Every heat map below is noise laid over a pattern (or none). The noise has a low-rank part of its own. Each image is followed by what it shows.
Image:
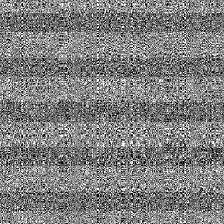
horizontal stripes
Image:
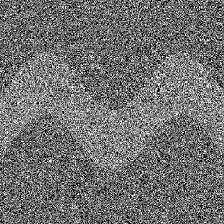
a wavy band
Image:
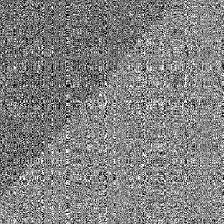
a sharp edge
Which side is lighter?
bottom right
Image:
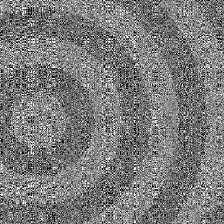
rings round one point
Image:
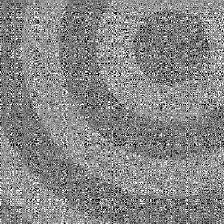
rings round one point
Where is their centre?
top right
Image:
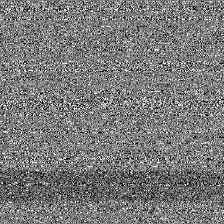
one horizontal stripe
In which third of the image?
bottom
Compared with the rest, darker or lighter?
darker
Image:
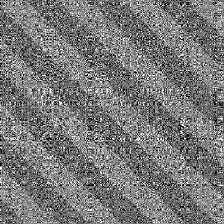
diagonal stripes
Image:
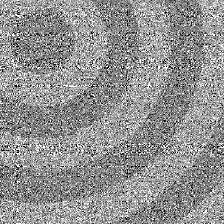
rings round one point
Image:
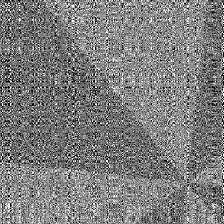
spokes from one point
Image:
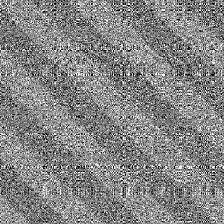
diagonal stripes
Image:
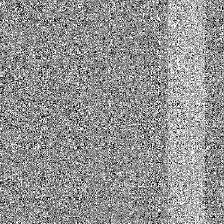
one vertical stripe
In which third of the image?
right
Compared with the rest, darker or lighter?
lighter
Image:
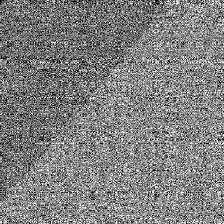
a sharp edge
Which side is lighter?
bottom right
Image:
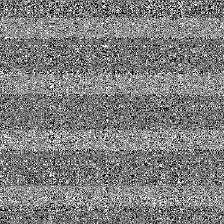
horizontal stripes
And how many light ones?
4
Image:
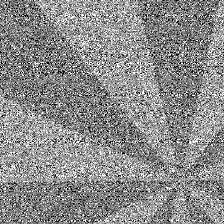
spokes from one point
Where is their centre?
bottom right
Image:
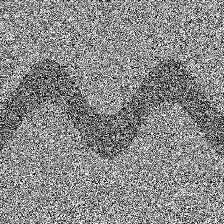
a wavy band
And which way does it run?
left to right
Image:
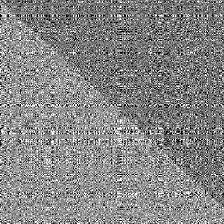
a sharp edge
